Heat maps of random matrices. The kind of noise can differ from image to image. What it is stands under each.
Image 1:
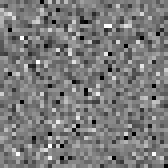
heavy tails
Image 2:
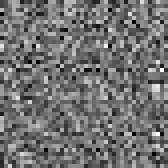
low rank plus noise
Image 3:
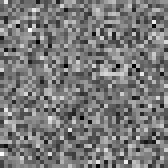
independent entries
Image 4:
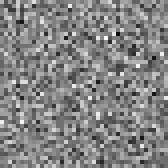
independent entries
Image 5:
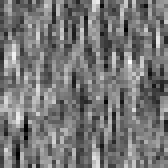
streaked along the columns
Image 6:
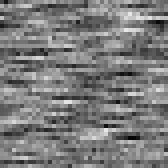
streaked along the rows
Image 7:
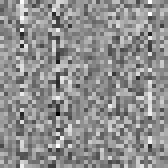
columns of uneven size
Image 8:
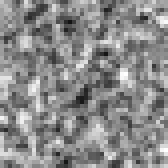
blotchy
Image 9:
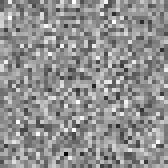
independent entries
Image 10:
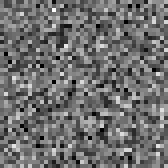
independent entries
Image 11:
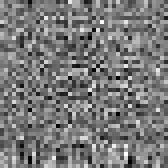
low rank plus noise
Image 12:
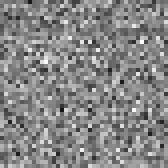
independent entries
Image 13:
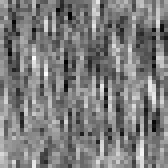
streaked along the columns
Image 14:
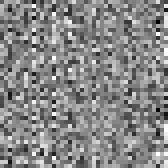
columns of uneven size
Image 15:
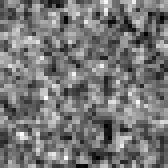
blotchy
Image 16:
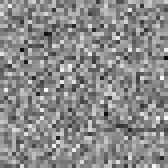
independent entries
